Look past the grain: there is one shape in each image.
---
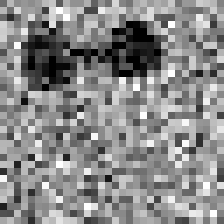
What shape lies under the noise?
dumbbell
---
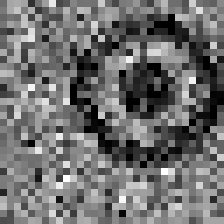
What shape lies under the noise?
bullseye
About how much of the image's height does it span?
two thirds
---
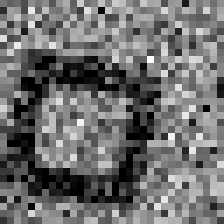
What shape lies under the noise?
square frame
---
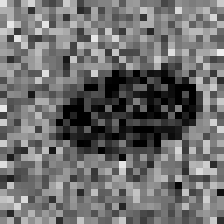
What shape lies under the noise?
ellipse
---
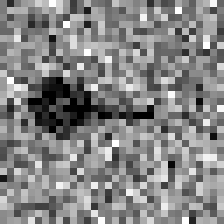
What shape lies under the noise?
lollipop
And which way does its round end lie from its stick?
left
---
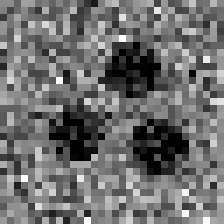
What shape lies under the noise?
three dots
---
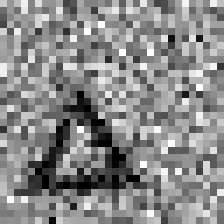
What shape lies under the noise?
triangle frame
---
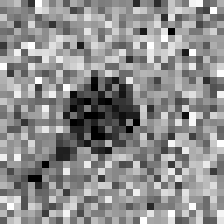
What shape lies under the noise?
lollipop
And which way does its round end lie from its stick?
up and right
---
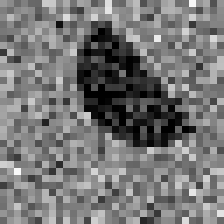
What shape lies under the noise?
half disc
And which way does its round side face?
down and left
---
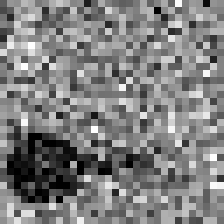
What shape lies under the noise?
lollipop
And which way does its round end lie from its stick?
left
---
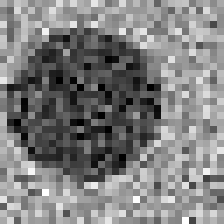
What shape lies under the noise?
disc
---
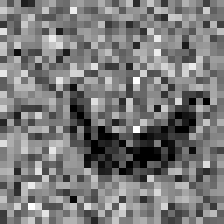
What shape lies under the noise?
crescent
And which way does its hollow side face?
up
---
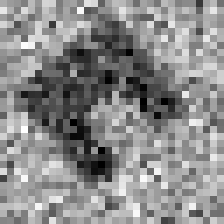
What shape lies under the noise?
square with a notch
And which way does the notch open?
down and right
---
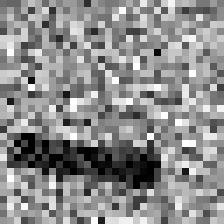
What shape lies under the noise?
bar
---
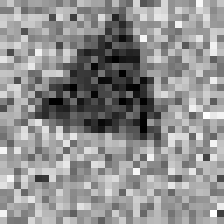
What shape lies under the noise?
triangle
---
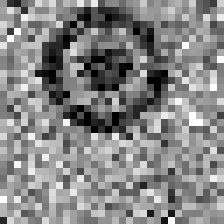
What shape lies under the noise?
bullseye
